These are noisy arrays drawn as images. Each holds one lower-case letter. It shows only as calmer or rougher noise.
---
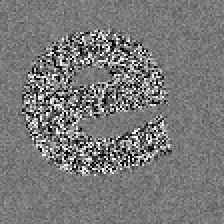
rough e
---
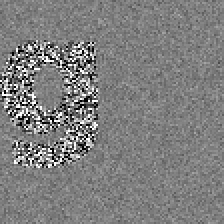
rough g
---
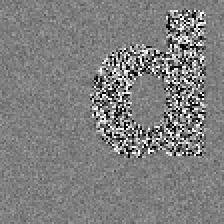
rough d
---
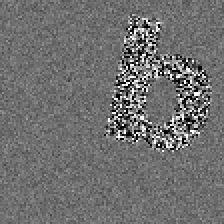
rough b
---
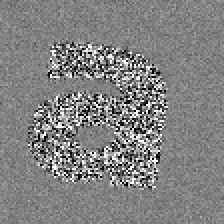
rough a
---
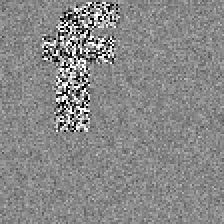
rough f
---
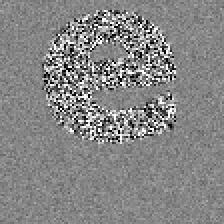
rough e
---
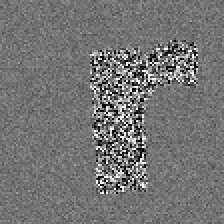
rough r
